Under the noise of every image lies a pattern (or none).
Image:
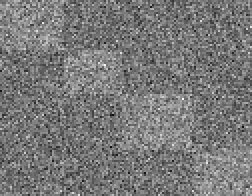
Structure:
blocks along the diagonal
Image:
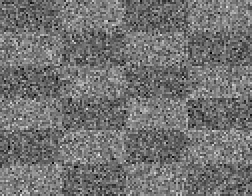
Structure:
a checkerboard
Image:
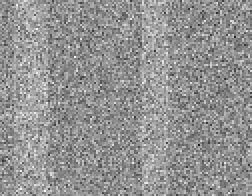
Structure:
bands of columns
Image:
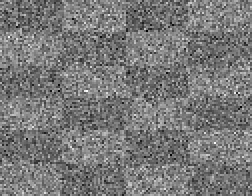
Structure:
a checkerboard
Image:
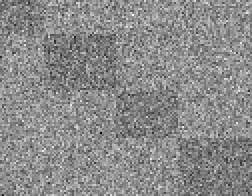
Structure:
blocks along the diagonal
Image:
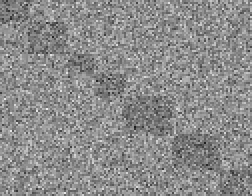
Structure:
blocks along the diagonal
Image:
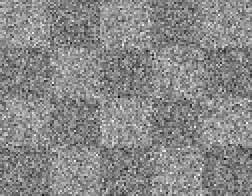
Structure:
a checkerboard
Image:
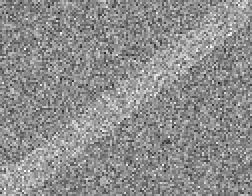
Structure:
a diagonal band
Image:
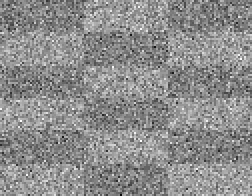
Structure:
a checkerboard
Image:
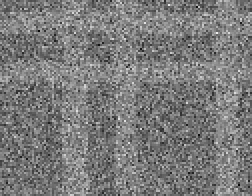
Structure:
bands of rows crossing bands of columns
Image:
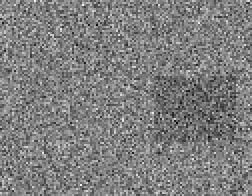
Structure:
one block
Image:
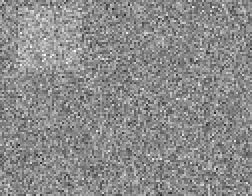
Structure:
one block
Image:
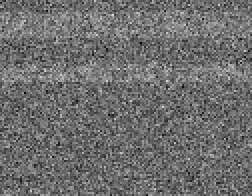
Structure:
bands of rows
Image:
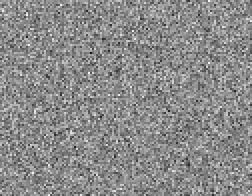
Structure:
only noise
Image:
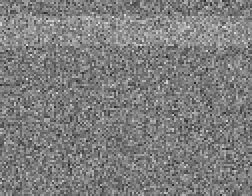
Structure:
one band of rows
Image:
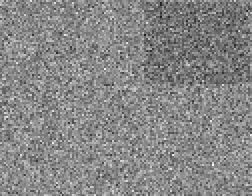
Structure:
one block
